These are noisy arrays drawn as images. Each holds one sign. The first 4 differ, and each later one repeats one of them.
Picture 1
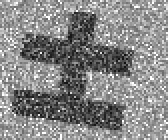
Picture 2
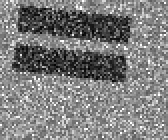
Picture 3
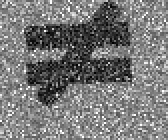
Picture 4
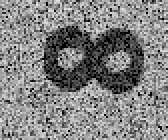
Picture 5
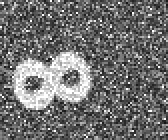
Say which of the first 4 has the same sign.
4
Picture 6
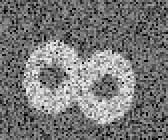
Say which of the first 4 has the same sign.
4
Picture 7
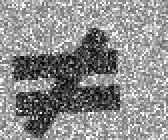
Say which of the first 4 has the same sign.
3
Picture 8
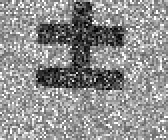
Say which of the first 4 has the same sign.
1
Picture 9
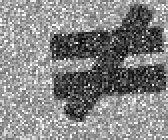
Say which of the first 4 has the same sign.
3
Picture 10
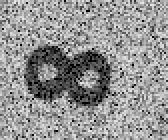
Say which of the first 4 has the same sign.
4
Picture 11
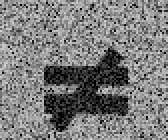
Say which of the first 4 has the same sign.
3
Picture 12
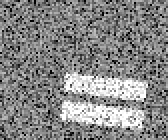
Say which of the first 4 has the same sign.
2
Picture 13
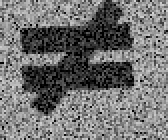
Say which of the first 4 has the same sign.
3
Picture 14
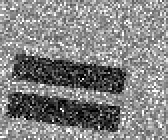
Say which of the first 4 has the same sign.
2
